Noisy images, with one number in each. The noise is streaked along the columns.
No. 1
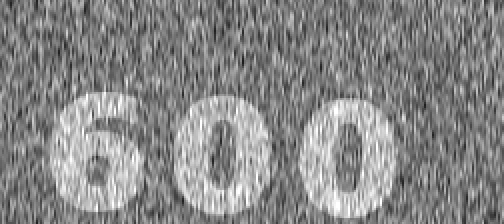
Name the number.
600
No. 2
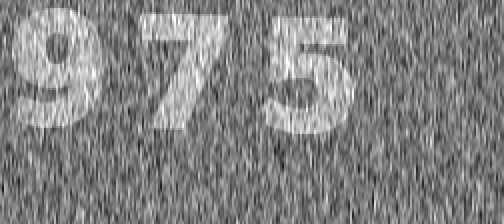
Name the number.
975
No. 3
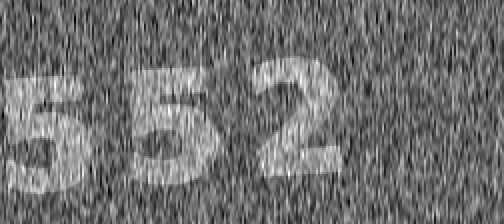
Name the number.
552
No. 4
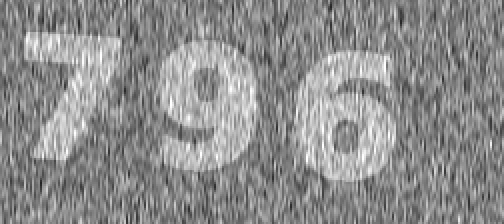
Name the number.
796
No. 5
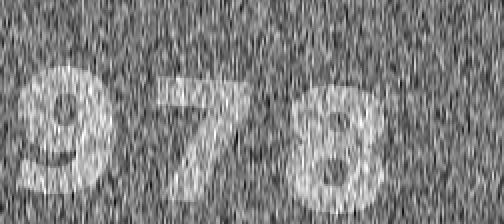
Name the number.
978
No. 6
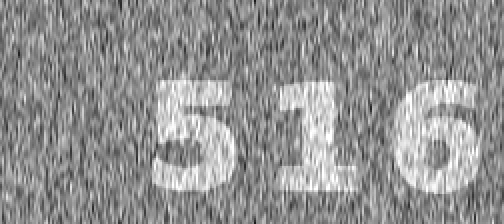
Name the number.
516
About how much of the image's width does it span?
two thirds
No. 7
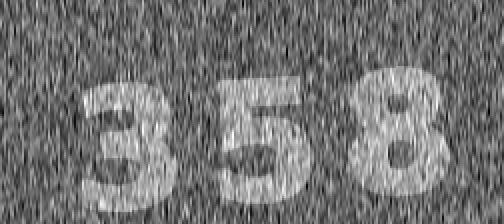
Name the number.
358
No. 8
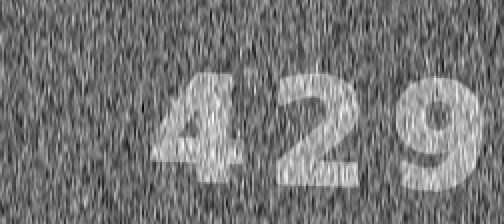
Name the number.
429
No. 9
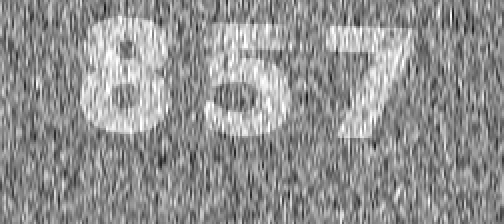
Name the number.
857
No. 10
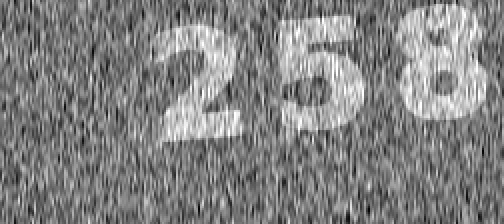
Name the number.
258
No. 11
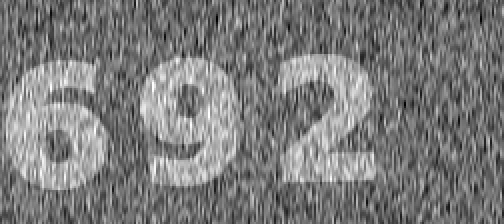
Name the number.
692
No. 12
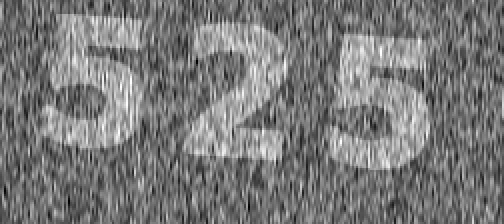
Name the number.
525
